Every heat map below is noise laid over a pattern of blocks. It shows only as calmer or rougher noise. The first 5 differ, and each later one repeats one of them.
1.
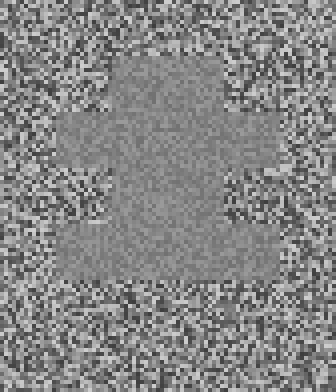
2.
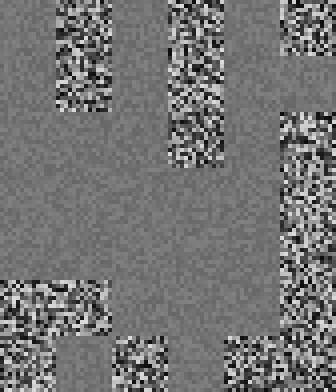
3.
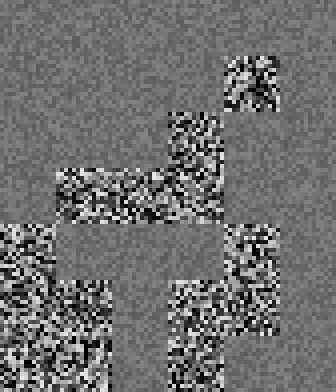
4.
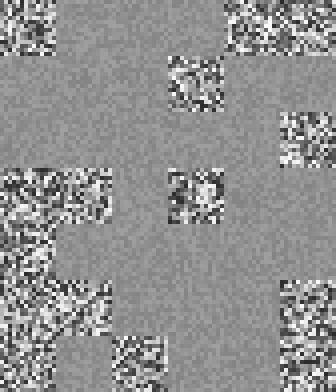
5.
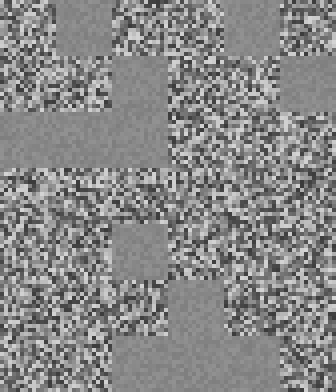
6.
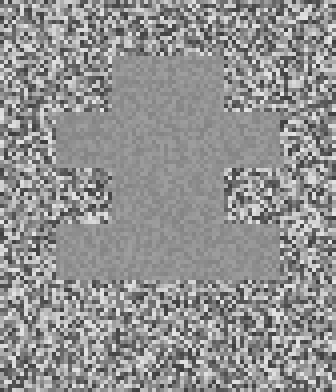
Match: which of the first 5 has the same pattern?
1
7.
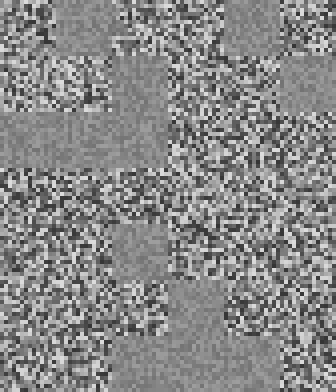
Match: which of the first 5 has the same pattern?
5
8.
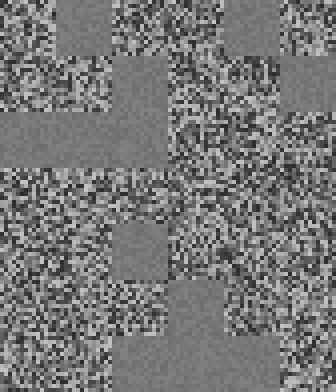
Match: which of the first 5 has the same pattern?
5
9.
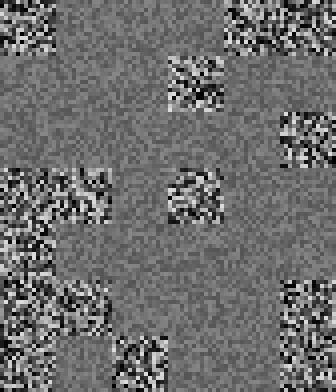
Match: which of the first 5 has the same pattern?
4
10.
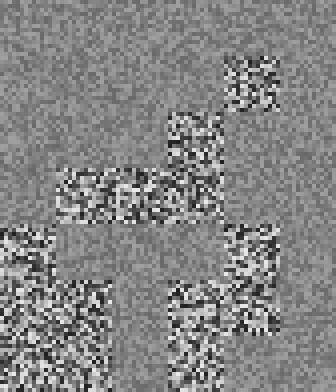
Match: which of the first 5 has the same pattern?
3
